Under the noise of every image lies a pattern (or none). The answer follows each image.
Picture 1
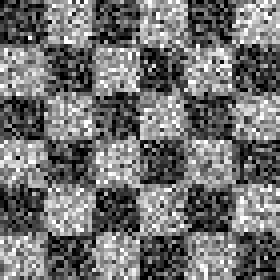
a checkerboard
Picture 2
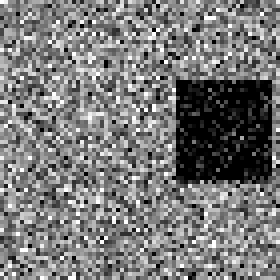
one block
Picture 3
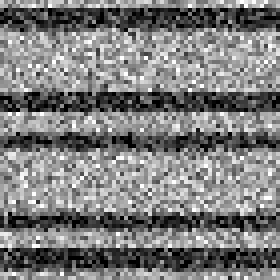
bands of rows
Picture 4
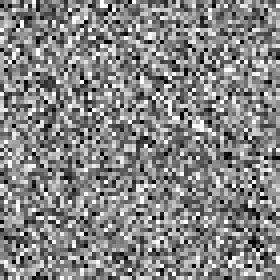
only noise
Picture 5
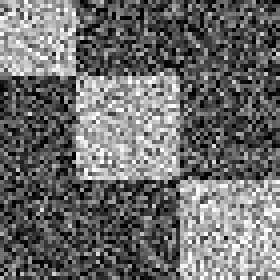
blocks along the diagonal
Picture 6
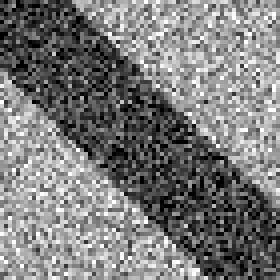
a diagonal band
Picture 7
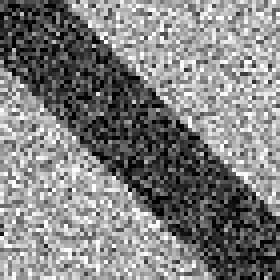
a diagonal band
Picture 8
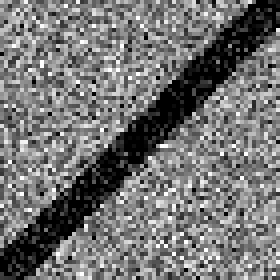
a diagonal band
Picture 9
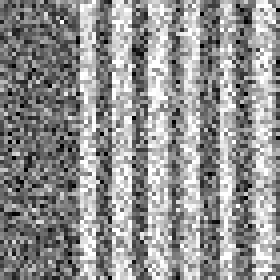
bands of columns
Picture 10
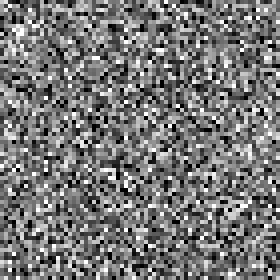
only noise
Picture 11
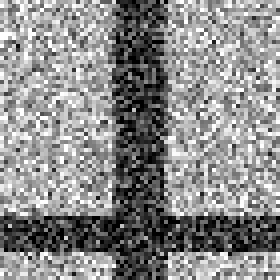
bands of rows crossing bands of columns
